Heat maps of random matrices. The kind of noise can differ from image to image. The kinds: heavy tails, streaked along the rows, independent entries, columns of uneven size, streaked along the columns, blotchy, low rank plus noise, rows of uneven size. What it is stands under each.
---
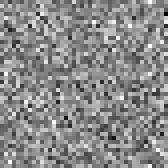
independent entries
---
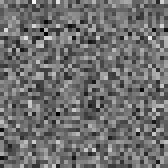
low rank plus noise
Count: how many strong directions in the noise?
five to eight
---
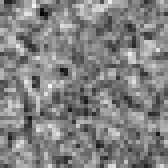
blotchy
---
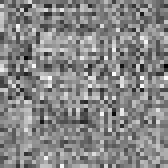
low rank plus noise
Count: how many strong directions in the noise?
two
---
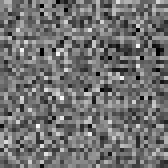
low rank plus noise
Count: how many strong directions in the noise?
three or four
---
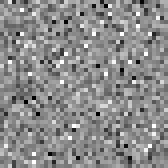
heavy tails
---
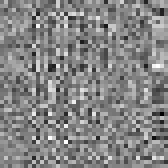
low rank plus noise
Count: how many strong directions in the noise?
one
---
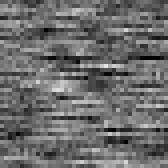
streaked along the rows
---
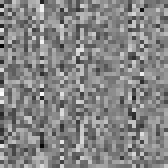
columns of uneven size
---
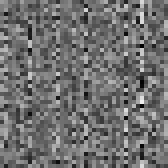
columns of uneven size
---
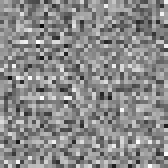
low rank plus noise
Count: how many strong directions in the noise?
five to eight
